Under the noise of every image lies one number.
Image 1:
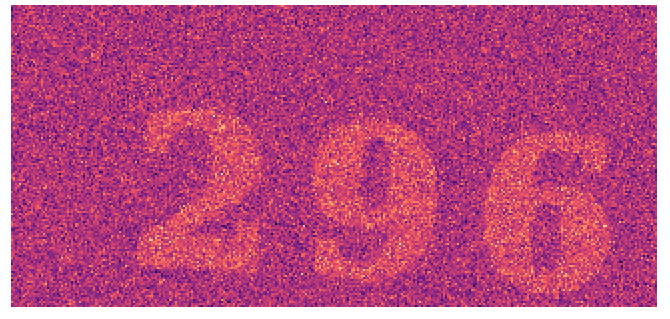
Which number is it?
296
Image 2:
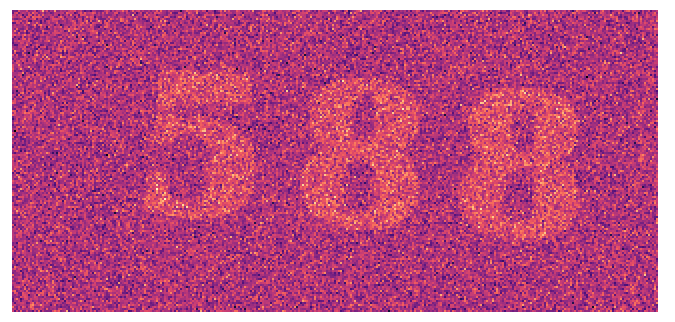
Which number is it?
588
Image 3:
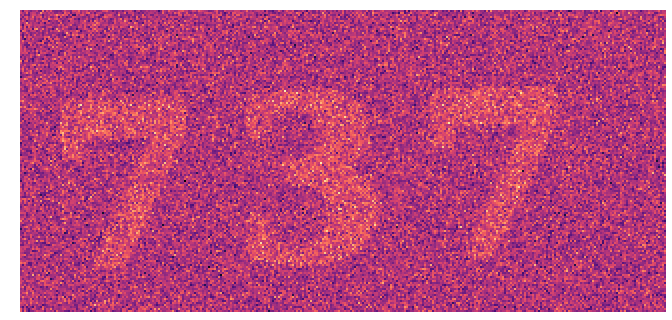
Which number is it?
737
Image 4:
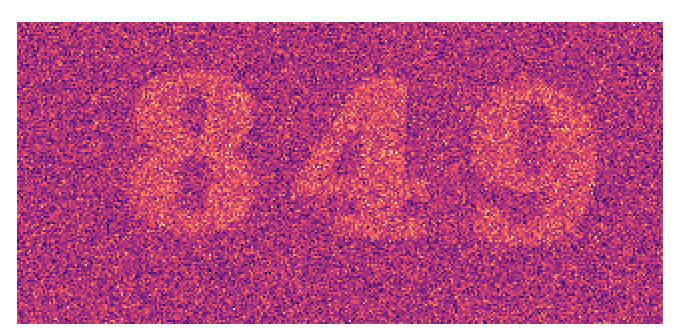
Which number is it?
849
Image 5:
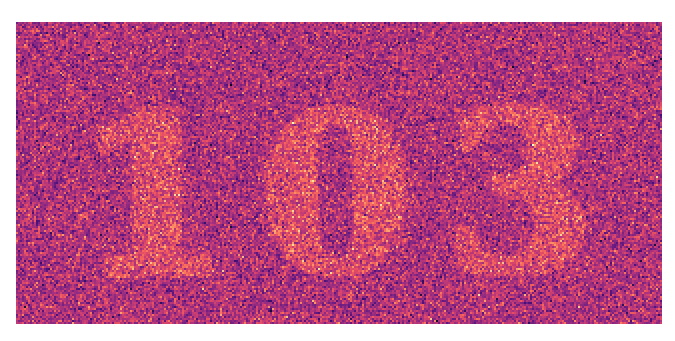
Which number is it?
103
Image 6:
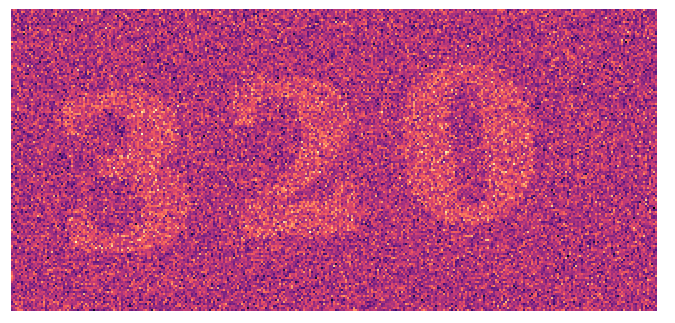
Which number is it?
320
